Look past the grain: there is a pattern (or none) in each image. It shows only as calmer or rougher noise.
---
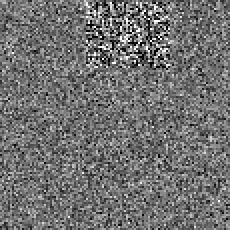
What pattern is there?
one block
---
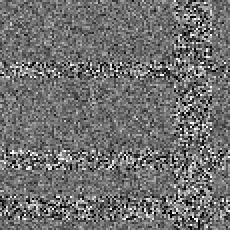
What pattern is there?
bands of rows crossing bands of columns
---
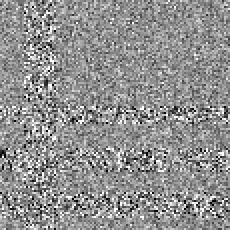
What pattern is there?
bands of rows crossing bands of columns
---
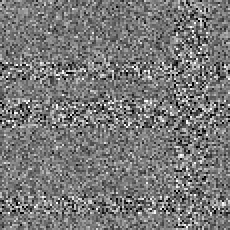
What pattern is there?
bands of rows crossing bands of columns
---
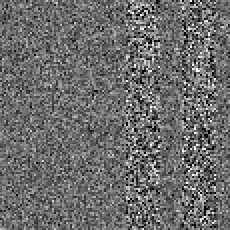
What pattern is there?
bands of columns
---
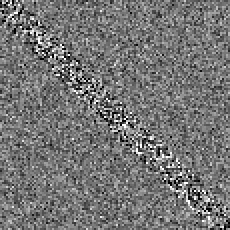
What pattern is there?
a diagonal band
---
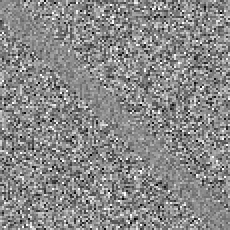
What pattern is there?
a diagonal band
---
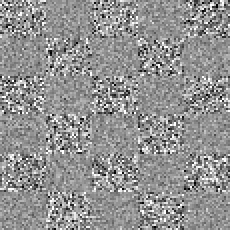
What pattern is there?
a checkerboard
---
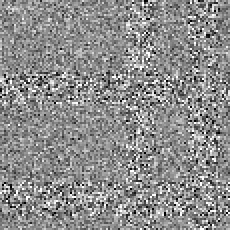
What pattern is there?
bands of rows crossing bands of columns
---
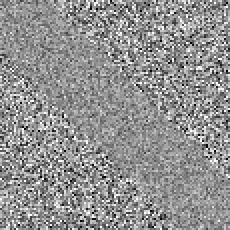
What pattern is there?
a diagonal band
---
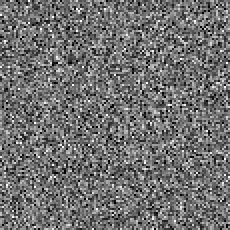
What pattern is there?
only noise
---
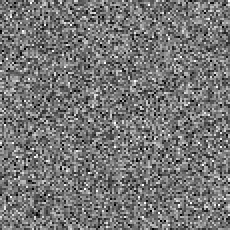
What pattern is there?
only noise
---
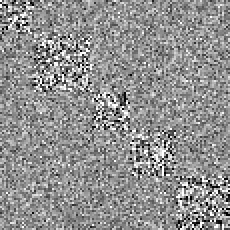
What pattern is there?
blocks along the diagonal
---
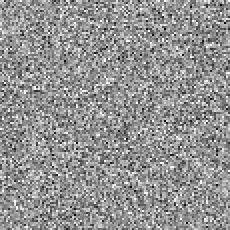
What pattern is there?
only noise
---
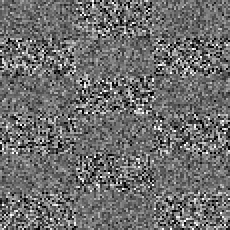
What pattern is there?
a checkerboard
